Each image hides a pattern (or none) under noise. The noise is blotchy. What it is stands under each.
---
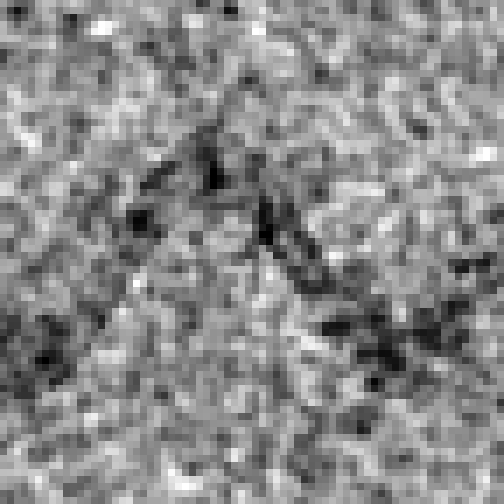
a wavy band
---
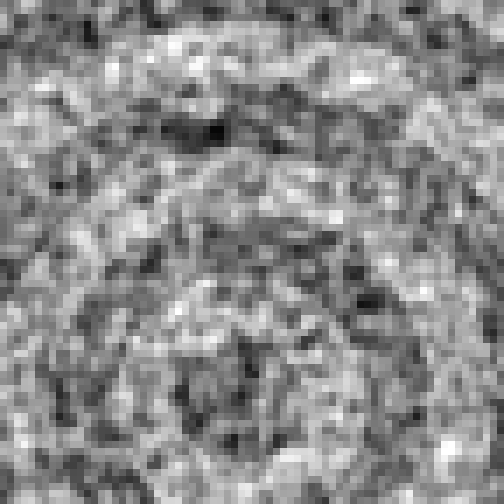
rings round one point
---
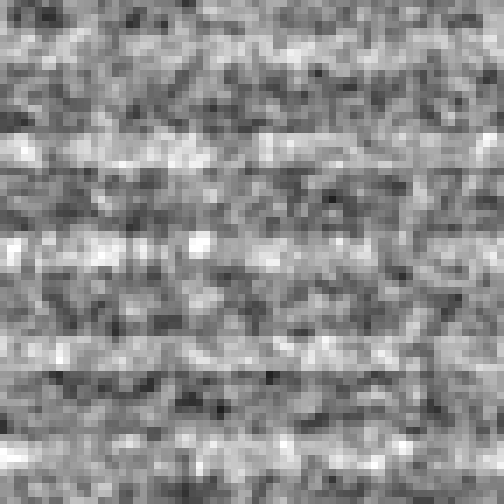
horizontal stripes
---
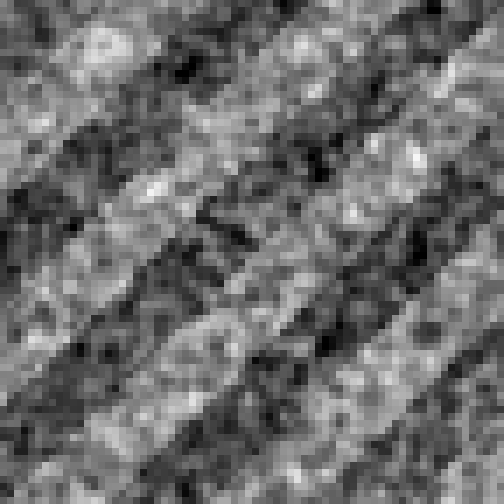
diagonal stripes
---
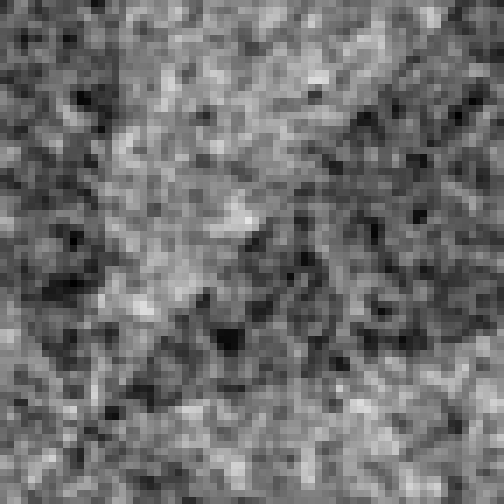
spokes from one point
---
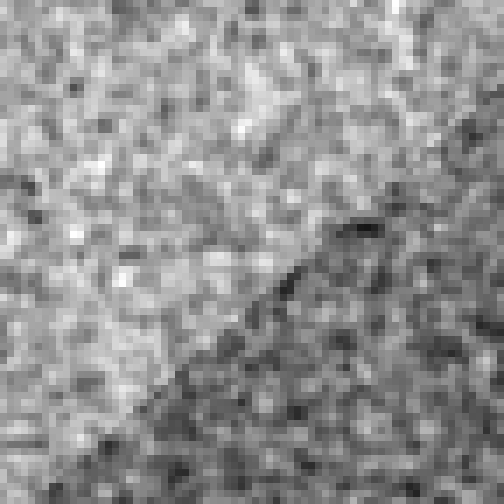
a sharp edge
